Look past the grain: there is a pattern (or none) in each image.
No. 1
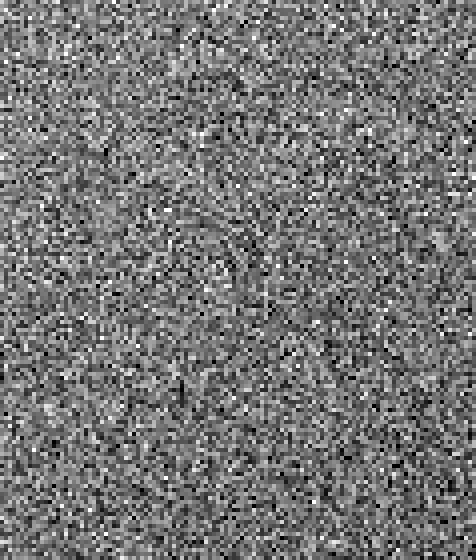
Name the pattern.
a smooth slope
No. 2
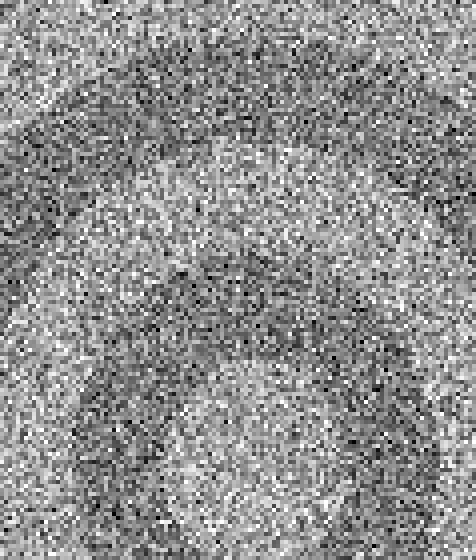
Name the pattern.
rings round one point
